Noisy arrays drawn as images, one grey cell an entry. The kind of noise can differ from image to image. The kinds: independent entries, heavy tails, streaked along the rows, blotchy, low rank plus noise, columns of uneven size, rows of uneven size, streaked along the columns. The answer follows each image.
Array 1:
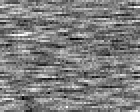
streaked along the rows
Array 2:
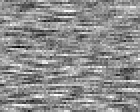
streaked along the rows
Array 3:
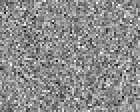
independent entries
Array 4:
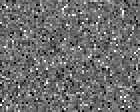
heavy tails
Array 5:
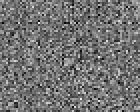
low rank plus noise
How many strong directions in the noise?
five to eight
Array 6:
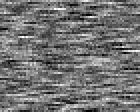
streaked along the rows
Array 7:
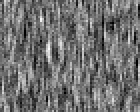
streaked along the columns
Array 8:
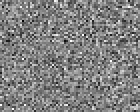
low rank plus noise
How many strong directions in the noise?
five to eight
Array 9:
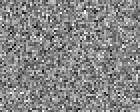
independent entries
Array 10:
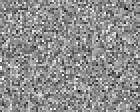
independent entries
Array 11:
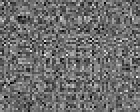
low rank plus noise
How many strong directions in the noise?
two
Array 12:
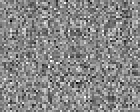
low rank plus noise
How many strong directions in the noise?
two
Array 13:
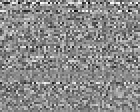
rows of uneven size
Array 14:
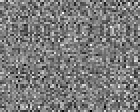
low rank plus noise
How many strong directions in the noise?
one
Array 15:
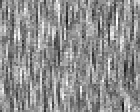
streaked along the columns
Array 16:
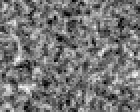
blotchy
